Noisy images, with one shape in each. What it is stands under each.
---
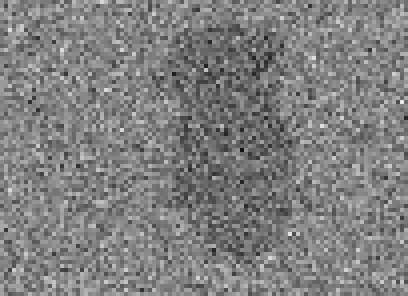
footprint
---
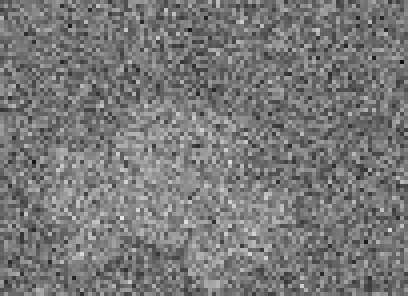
car
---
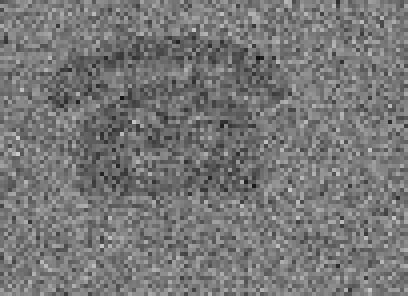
telephone
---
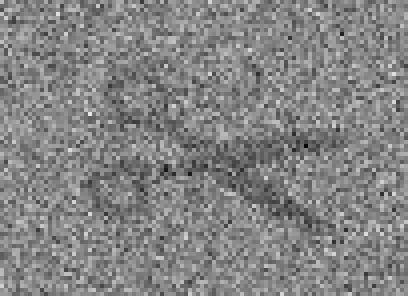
pair of scissors
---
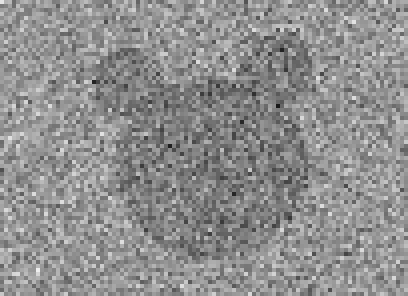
bear's head
